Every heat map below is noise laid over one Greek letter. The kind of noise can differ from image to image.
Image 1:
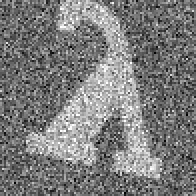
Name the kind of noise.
independent entries
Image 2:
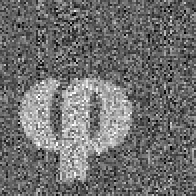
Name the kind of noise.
columns of uneven size
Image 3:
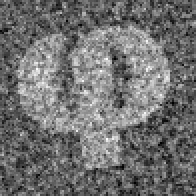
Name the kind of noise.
blotchy
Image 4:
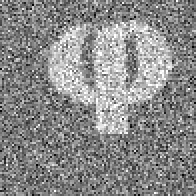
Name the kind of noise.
independent entries
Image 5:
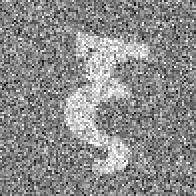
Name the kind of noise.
independent entries
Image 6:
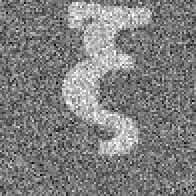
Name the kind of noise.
independent entries
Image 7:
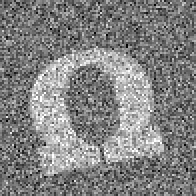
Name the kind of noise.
independent entries
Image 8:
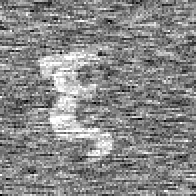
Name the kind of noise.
streaked along the rows
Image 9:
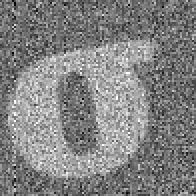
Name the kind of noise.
columns of uneven size
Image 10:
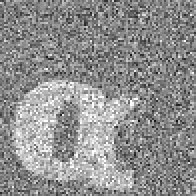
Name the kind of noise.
low rank plus noise
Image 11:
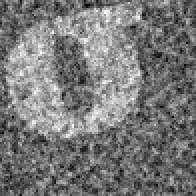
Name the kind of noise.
blotchy
